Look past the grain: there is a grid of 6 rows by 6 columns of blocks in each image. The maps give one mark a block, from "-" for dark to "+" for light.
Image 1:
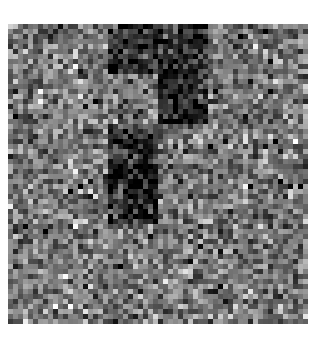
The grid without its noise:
+ + - - + +
+ + + - + +
+ + - + + +
+ + - + + +
+ + + + + +
+ + + + + +
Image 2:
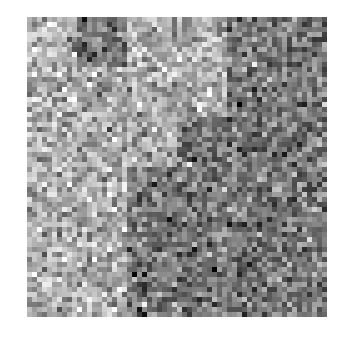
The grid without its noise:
+ - + + - -
+ + + + - -
+ + + - - -
+ + - - - -
+ + - - - -
+ + - - - -
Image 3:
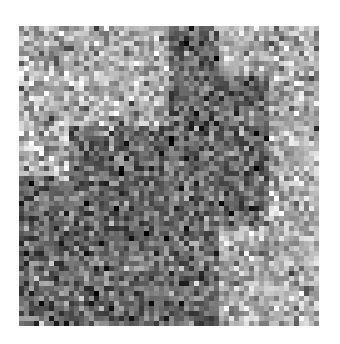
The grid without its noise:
+ + + - + +
+ + + - - +
+ - - - - +
- - - - - +
- - - - + +
- - - - + +
